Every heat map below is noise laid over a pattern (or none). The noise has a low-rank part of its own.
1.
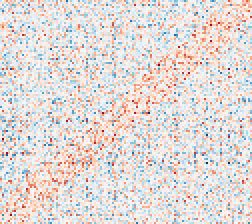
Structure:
a diagonal band
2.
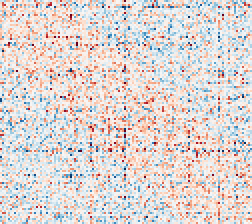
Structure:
a diagonal band
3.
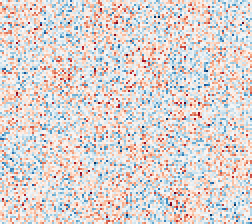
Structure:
a checkerboard
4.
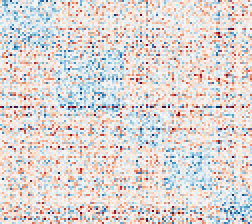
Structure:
blocks along the diagonal
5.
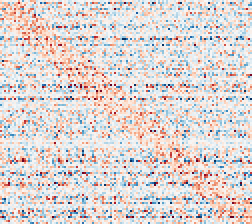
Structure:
a diagonal band
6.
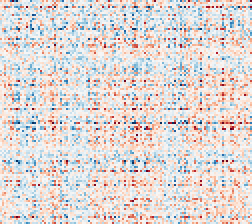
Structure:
bands of rows crossing bands of columns
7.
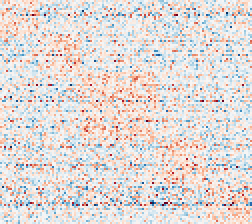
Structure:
blocks along the diagonal
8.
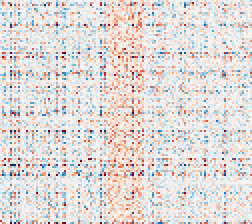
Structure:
one band of columns
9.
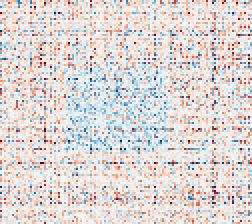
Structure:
one block
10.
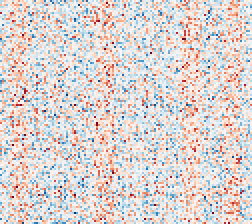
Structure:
bands of columns
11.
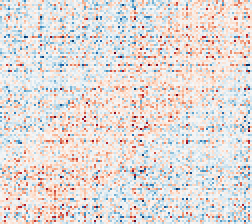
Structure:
a diagonal band
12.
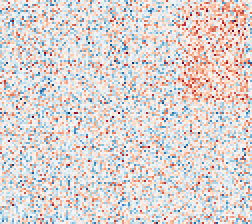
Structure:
one block
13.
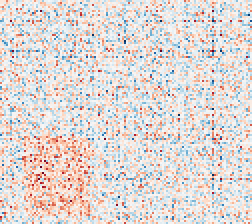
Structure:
one block
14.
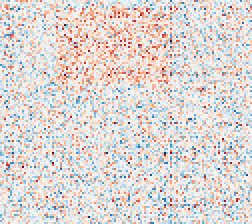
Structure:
one block
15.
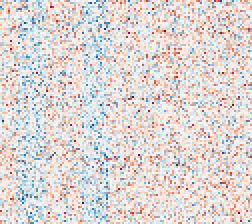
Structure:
bands of columns
